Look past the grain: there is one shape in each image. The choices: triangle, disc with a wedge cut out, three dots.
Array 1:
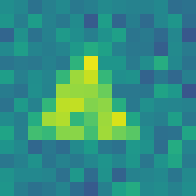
light triangle
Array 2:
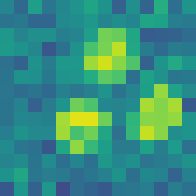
light three dots
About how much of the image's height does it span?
two thirds
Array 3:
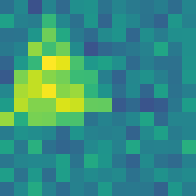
light triangle
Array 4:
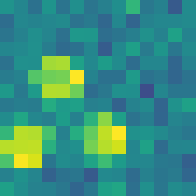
light three dots
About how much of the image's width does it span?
two thirds
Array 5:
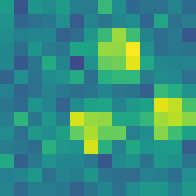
light three dots
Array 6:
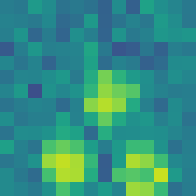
light three dots
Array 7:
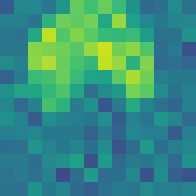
light disc with a wedge cut out
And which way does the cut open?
down
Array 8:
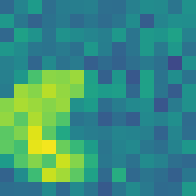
light disc with a wedge cut out
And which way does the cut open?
right
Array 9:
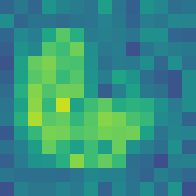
light disc with a wedge cut out
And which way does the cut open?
up and right
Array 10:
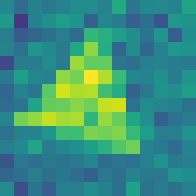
light triangle
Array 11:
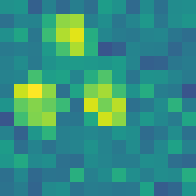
light three dots
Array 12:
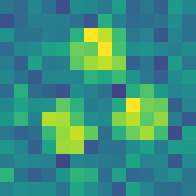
light three dots
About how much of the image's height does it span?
two thirds
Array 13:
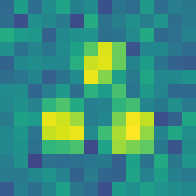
light three dots
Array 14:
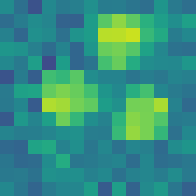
light three dots
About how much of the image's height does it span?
two thirds
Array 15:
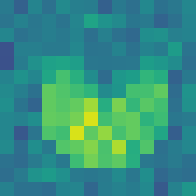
light disc with a wedge cut out
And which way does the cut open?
up
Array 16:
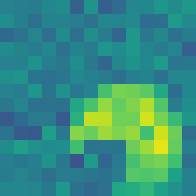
light disc with a wedge cut out
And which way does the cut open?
down and left
